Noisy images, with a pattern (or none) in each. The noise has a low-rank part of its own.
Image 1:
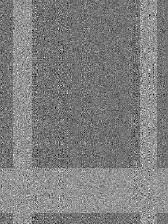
bands of rows crossing bands of columns
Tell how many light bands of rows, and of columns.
1 and 2
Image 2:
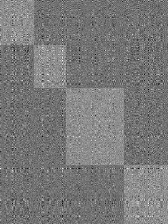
blocks along the diagonal
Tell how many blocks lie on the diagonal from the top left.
4
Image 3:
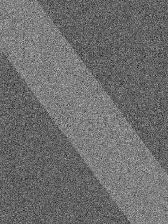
a diagonal band
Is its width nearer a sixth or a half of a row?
a half
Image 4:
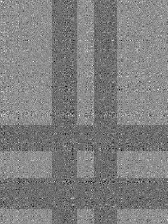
bands of rows crossing bands of columns
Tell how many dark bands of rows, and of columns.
2 and 2
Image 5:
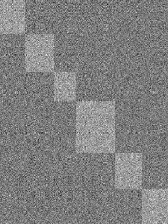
blocks along the diagonal
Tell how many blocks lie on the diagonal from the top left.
6
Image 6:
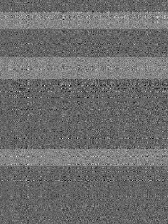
bands of rows
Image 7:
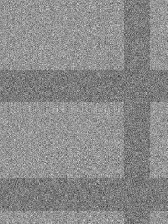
bands of rows crossing bands of columns
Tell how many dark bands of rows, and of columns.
2 and 1
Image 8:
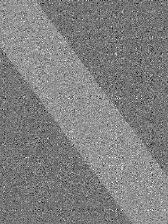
a diagonal band
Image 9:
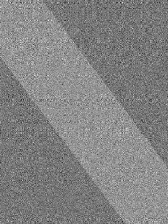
a diagonal band
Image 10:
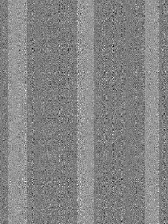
bands of columns
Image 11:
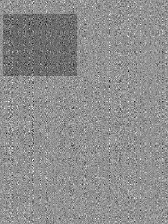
one block
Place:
top left
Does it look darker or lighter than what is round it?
darker
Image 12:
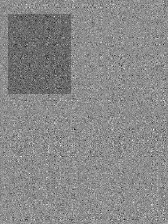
one block
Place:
top left
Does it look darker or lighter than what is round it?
darker
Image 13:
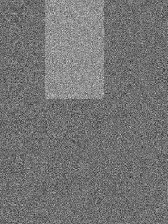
one block
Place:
top middle
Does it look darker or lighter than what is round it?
lighter
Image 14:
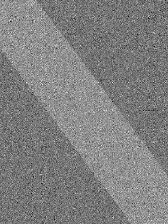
a diagonal band
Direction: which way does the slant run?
top left to bottom right
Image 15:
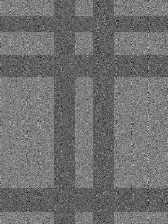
bands of rows crossing bands of columns
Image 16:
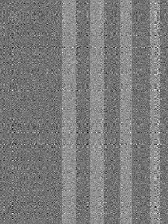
bands of columns
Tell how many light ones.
4
